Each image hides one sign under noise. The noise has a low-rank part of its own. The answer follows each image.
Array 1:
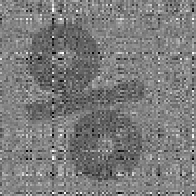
percent sign
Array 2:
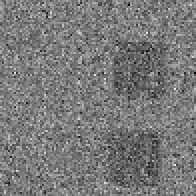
colon
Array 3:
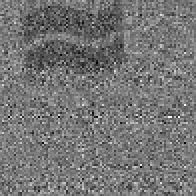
approximately sign
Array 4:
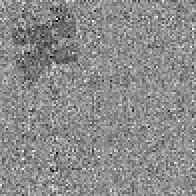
not-equal sign
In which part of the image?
top left
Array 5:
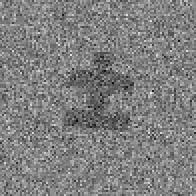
plus-minus sign
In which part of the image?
centre
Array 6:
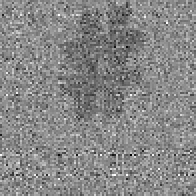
hash sign
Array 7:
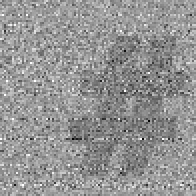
hash sign
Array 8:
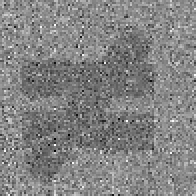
not-equal sign
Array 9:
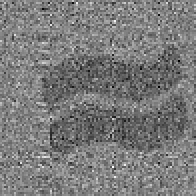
approximately sign
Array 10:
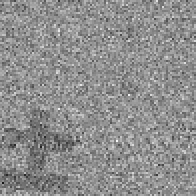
plus-minus sign
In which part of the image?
bottom left
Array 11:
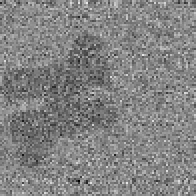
not-equal sign
